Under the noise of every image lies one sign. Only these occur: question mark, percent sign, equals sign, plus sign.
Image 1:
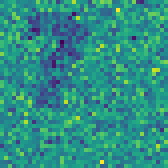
question mark
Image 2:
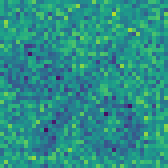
percent sign
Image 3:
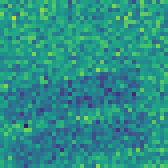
equals sign
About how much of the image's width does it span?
nearly all
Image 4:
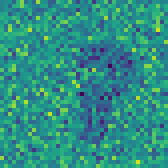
question mark
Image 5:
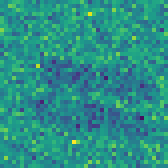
equals sign
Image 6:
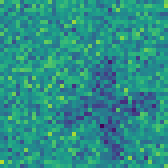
plus sign
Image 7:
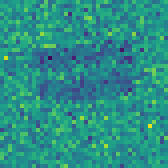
equals sign
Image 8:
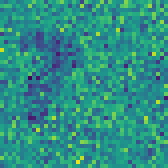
question mark
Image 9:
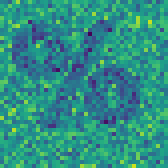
percent sign
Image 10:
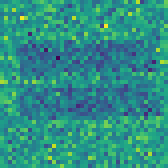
equals sign
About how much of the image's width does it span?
nearly all
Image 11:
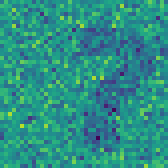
question mark
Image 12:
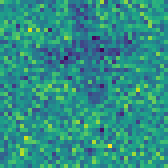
plus sign
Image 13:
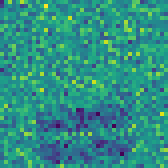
equals sign
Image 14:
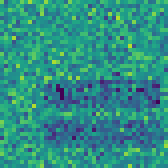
equals sign
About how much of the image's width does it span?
two thirds
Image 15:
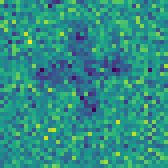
plus sign
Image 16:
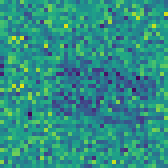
equals sign
